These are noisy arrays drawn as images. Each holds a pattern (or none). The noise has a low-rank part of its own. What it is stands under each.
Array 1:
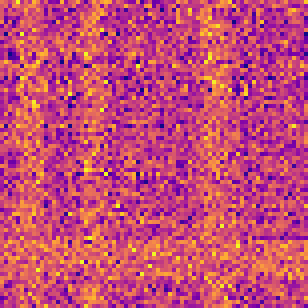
bands of rows crossing bands of columns
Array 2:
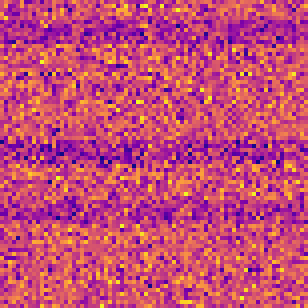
bands of rows
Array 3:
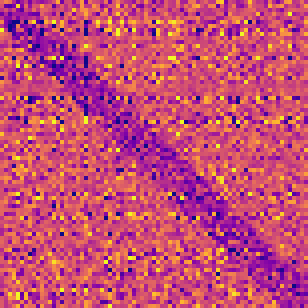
a diagonal band
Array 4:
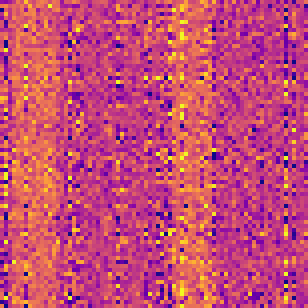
bands of columns
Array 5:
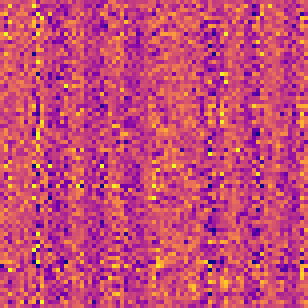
bands of columns
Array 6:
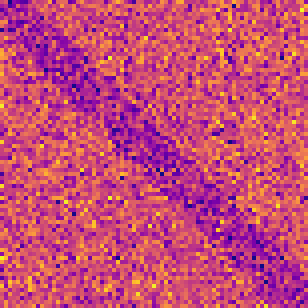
a diagonal band
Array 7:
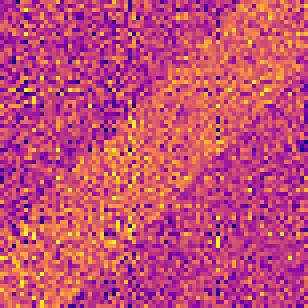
a diagonal band
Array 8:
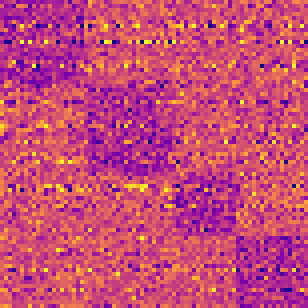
blocks along the diagonal
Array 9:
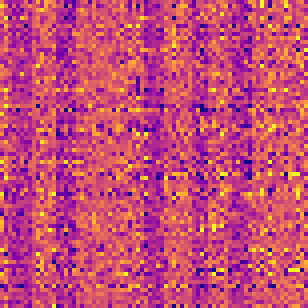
bands of columns
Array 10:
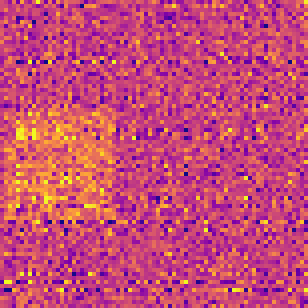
one block
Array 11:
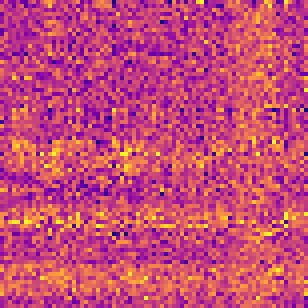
bands of rows crossing bands of columns
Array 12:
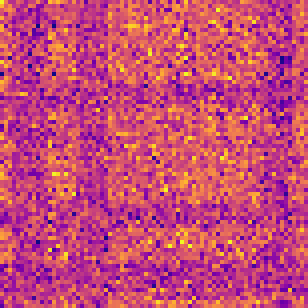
bands of rows crossing bands of columns
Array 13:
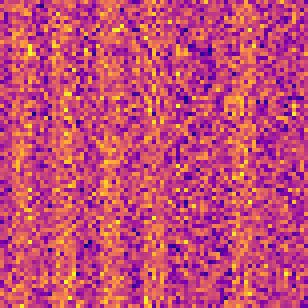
bands of columns
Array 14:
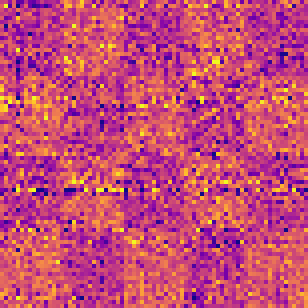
a checkerboard
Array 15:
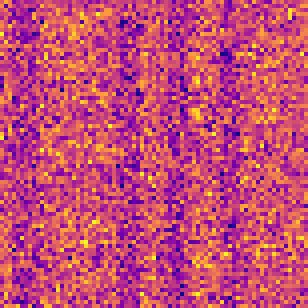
bands of columns
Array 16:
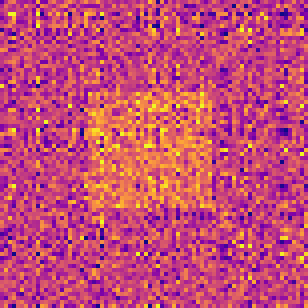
one block
